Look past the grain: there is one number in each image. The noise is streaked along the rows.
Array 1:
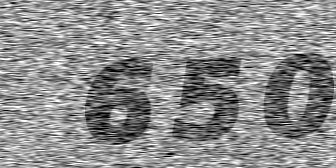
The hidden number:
650
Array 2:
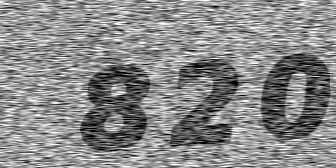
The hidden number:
820
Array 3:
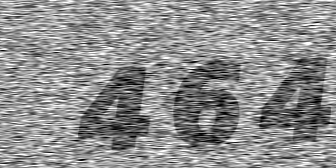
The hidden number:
464
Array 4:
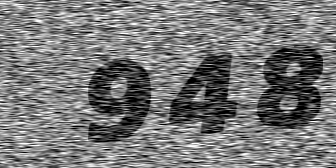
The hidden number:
948
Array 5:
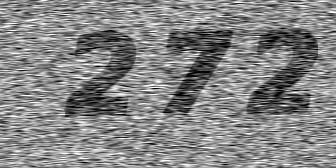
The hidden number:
272
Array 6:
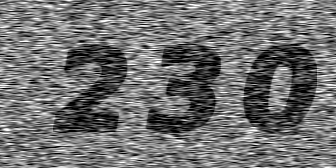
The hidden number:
230
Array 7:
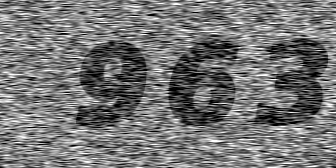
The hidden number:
963
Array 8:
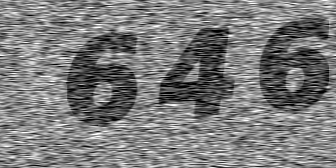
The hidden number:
646
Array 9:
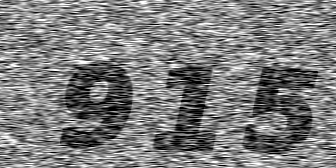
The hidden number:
915
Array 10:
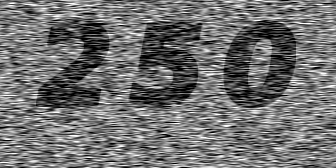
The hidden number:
250
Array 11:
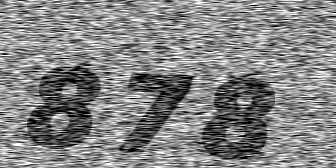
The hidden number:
878
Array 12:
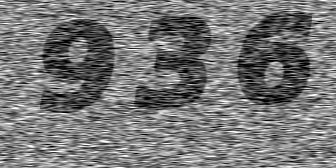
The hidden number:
936
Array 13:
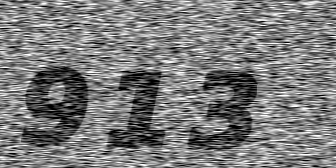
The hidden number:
913
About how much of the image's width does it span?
two thirds
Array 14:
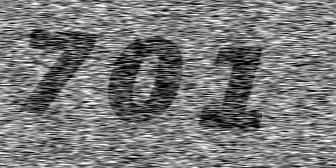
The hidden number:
701
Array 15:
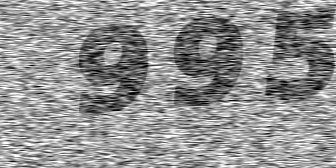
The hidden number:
995
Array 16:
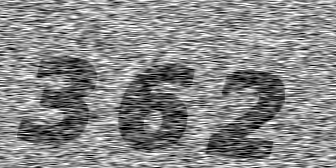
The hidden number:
362
